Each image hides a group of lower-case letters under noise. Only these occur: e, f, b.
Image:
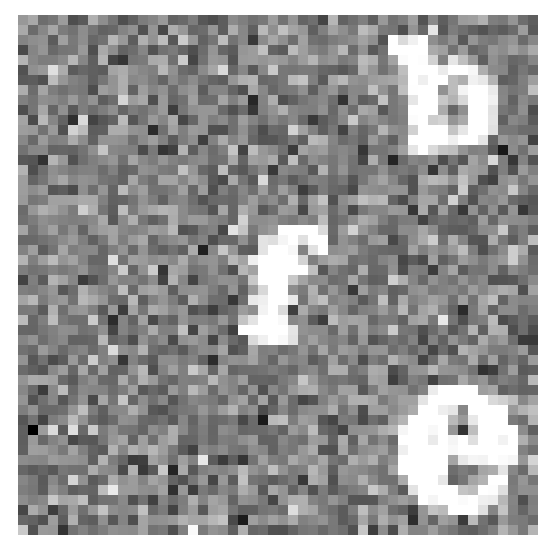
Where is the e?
bottom right
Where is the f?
centre
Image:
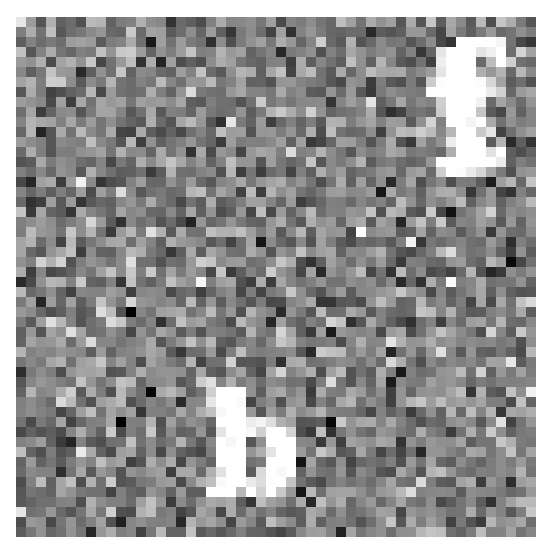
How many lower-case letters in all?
2
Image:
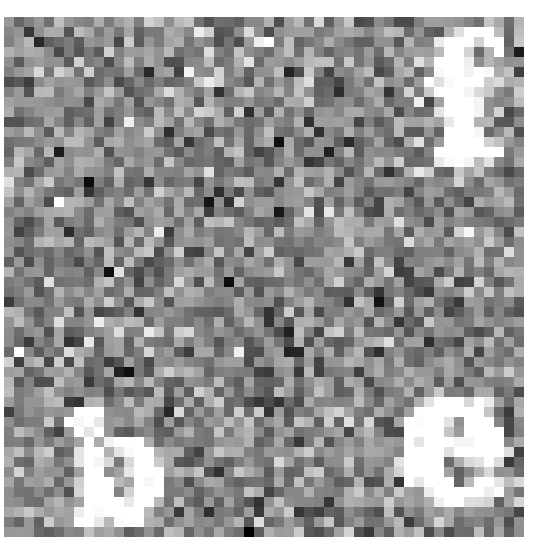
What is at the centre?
nothing
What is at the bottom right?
e
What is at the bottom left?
b
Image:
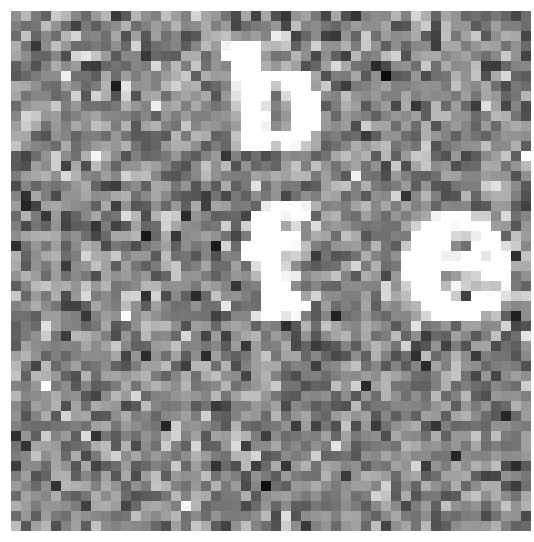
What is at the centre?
f
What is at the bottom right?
nothing
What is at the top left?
nothing
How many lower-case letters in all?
3
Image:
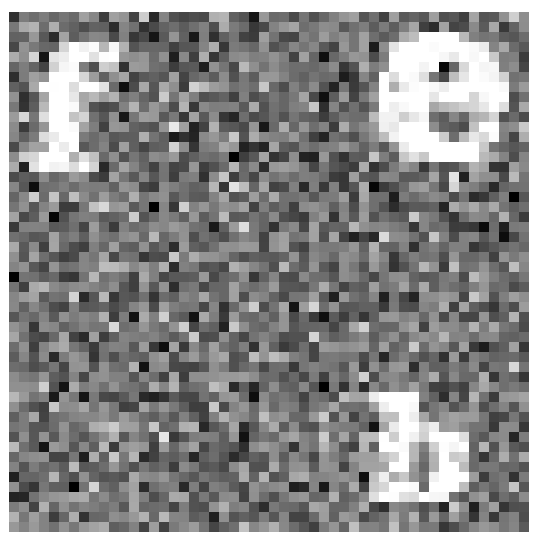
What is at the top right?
e
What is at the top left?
f
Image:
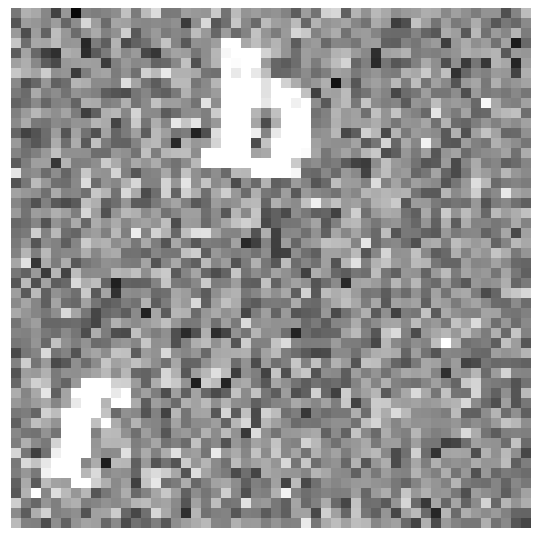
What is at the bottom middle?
nothing
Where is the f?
bottom left
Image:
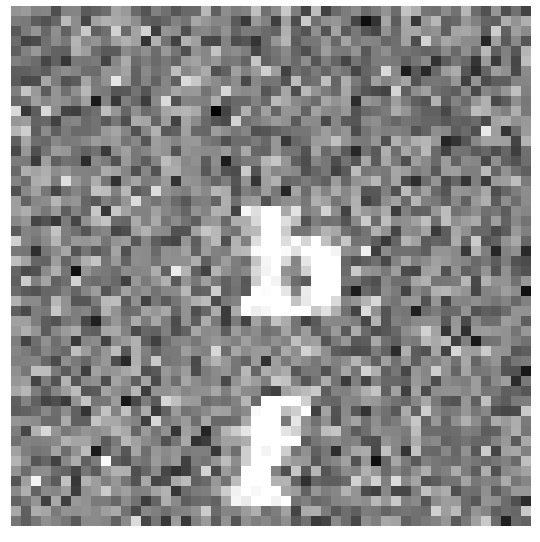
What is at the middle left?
nothing
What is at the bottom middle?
f
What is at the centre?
b
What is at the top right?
nothing
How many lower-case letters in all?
2
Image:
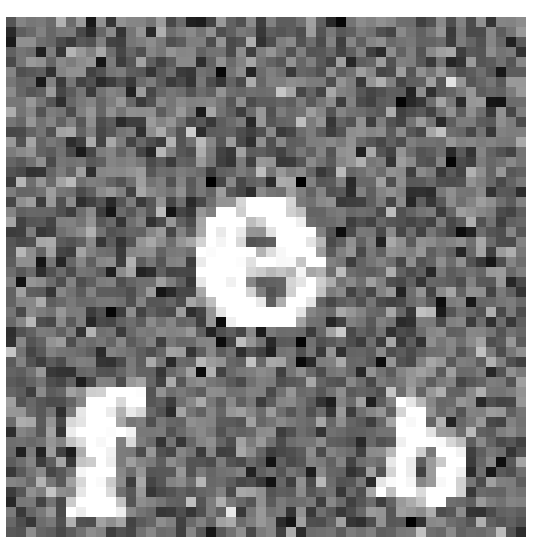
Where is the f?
bottom left
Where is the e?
centre
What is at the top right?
nothing
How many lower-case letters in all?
3
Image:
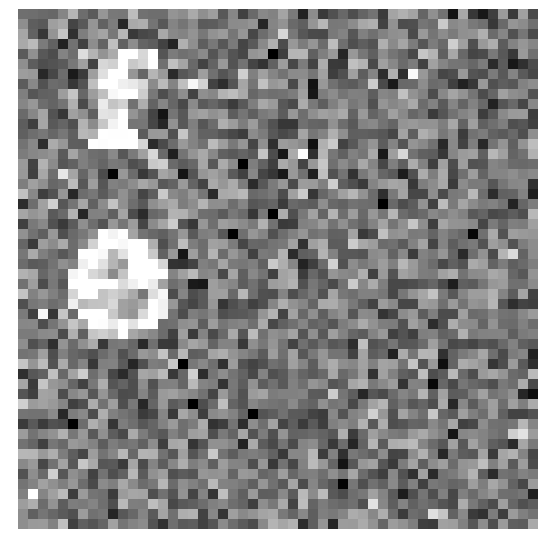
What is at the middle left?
e
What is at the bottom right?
nothing
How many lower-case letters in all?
2
